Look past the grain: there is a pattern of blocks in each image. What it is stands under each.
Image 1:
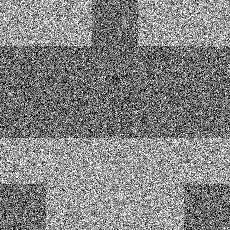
left and right mirror each other
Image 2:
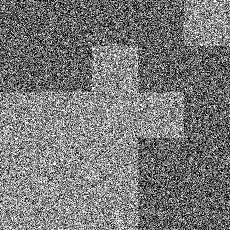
mirrored about the diagonal from the bottom left
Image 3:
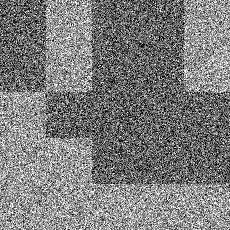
no symmetry
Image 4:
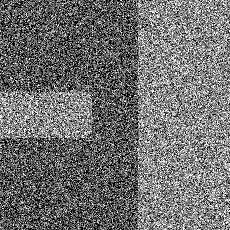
top and bottom mirror each other
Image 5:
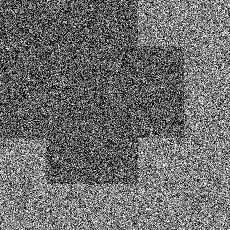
mirrored about the diagonal from the top left
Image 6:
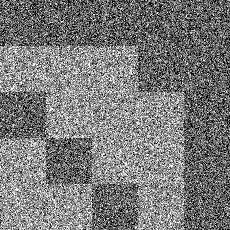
mirrored about the diagonal from the bottom left
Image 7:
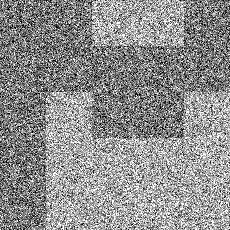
no symmetry
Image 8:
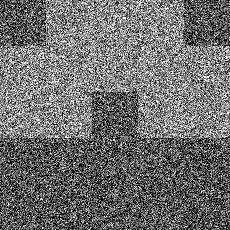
left and right mirror each other
